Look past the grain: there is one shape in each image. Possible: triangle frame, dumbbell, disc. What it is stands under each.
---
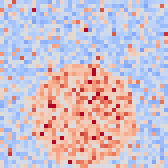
disc
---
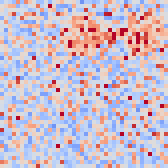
dumbbell
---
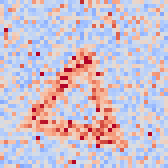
triangle frame
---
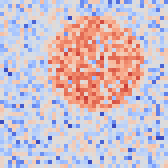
disc
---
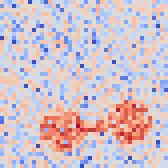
dumbbell
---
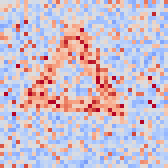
triangle frame
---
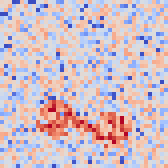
dumbbell
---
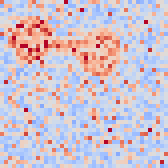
dumbbell
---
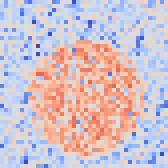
disc
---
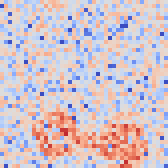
dumbbell
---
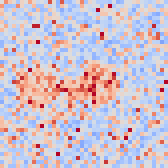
dumbbell
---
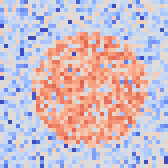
disc
